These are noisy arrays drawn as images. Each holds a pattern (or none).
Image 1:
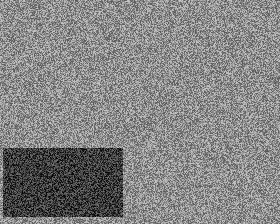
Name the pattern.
one block
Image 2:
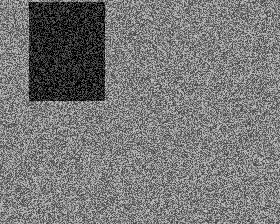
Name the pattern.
one block
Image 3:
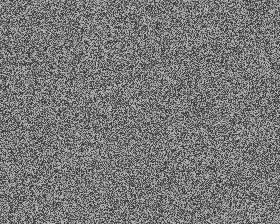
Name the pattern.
only noise
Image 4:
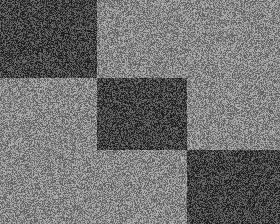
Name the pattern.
blocks along the diagonal
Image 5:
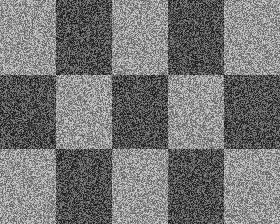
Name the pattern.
a checkerboard
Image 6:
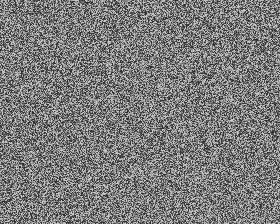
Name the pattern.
only noise
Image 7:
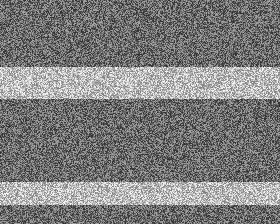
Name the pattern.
bands of rows
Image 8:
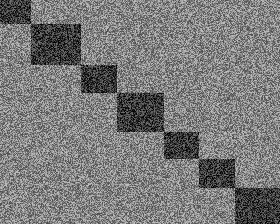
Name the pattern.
blocks along the diagonal
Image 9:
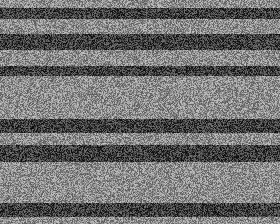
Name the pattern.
bands of rows
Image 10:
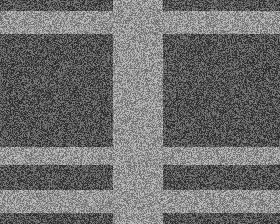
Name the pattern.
bands of rows crossing bands of columns
